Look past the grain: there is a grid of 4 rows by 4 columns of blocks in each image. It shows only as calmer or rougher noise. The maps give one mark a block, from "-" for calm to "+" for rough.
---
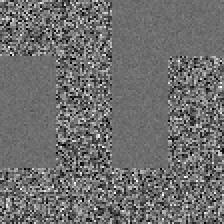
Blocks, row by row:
+ + - -
- + - +
- + - +
+ + + +
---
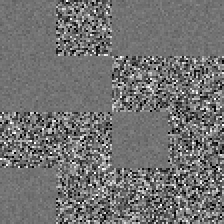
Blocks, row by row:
- + - -
- - + +
+ + - +
- + + +
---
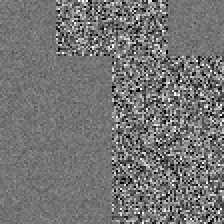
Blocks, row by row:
- + + -
- - + +
- - + +
- - + +
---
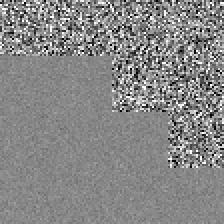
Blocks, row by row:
+ + + +
- - + +
- - - +
- - - -
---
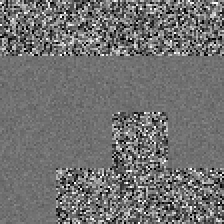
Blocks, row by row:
+ + + +
- - - -
- - + -
- + + +
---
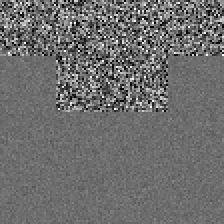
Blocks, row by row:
+ + + +
- + + -
- - - -
- - - -
